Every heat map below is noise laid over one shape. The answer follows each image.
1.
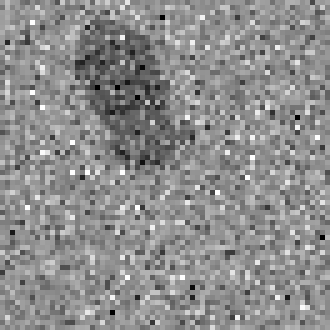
footprint
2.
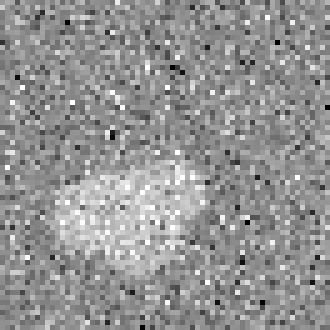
cloud
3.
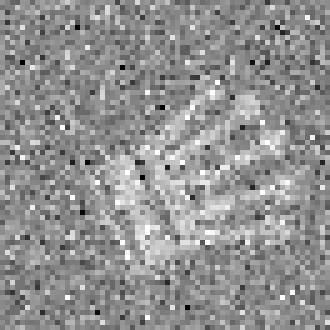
chess queen
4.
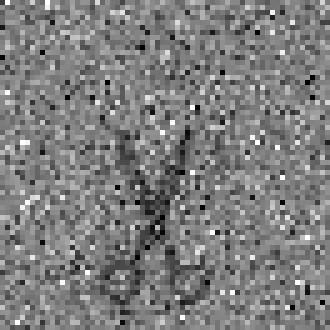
pair of scissors
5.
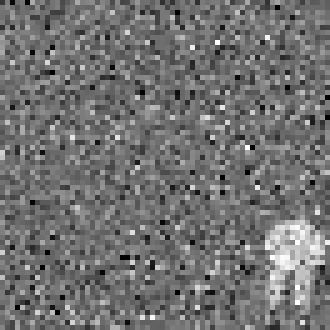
rabbit's head
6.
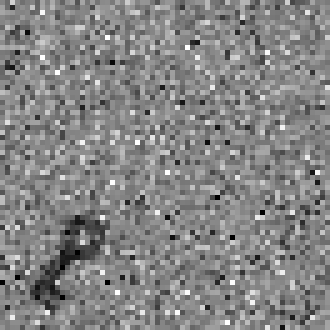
key
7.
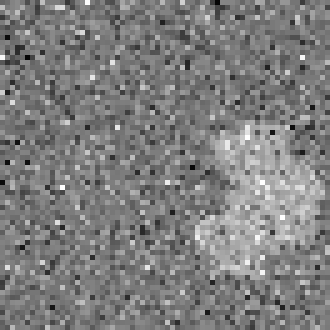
car
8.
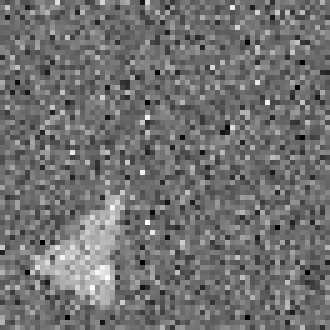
chess pawn
